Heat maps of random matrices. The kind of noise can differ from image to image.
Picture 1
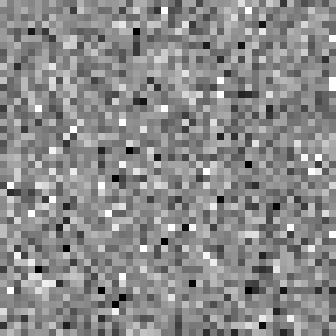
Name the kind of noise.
heavy tails
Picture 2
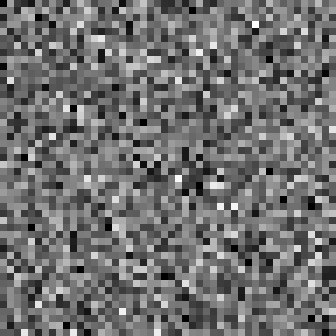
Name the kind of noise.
independent entries
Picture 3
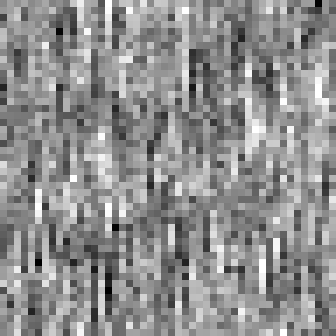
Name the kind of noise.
streaked along the columns
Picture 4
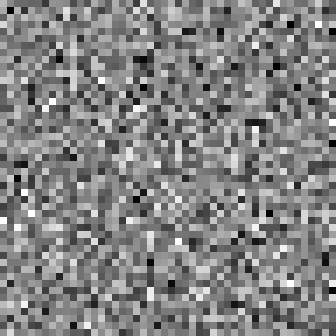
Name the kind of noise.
independent entries
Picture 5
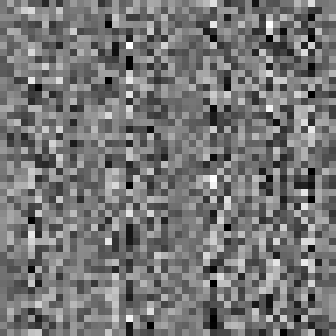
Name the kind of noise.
columns of uneven size
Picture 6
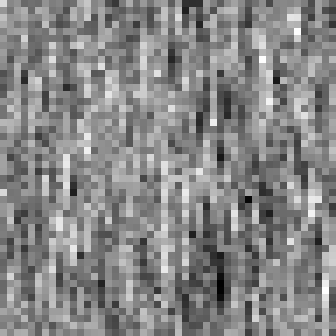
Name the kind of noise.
streaked along the columns
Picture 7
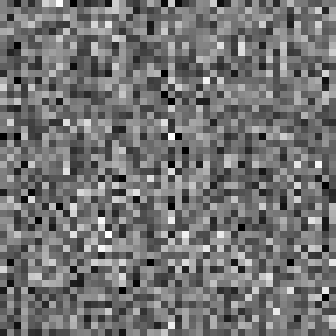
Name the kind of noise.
low rank plus noise
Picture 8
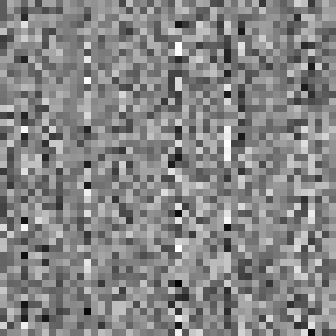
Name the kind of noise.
columns of uneven size
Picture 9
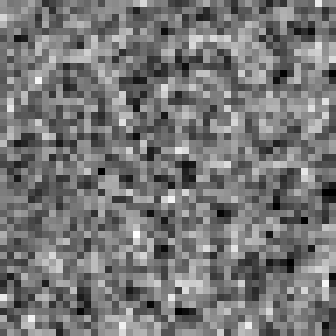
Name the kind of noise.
blotchy
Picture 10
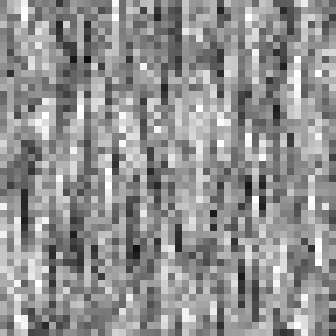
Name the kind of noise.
streaked along the columns
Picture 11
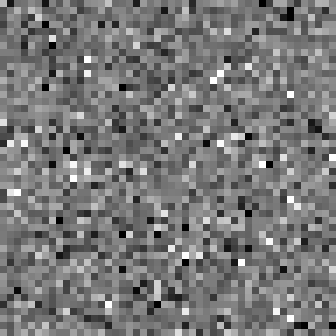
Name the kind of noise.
heavy tails
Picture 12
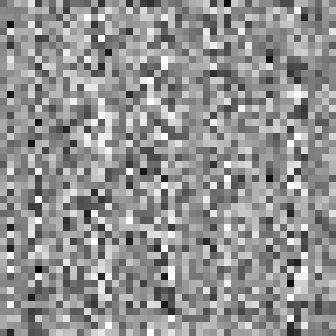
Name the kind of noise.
columns of uneven size
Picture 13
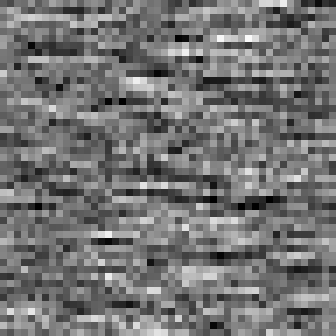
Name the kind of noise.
streaked along the rows
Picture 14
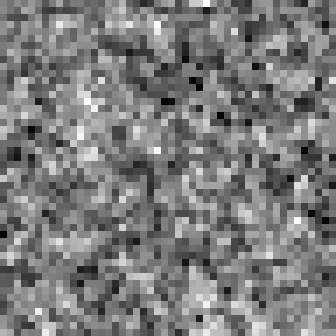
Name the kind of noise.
blotchy
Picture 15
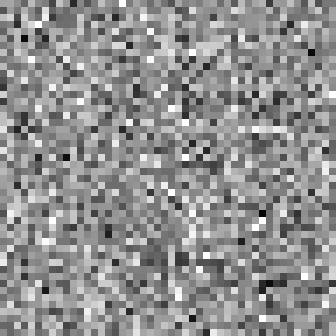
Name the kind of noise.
independent entries
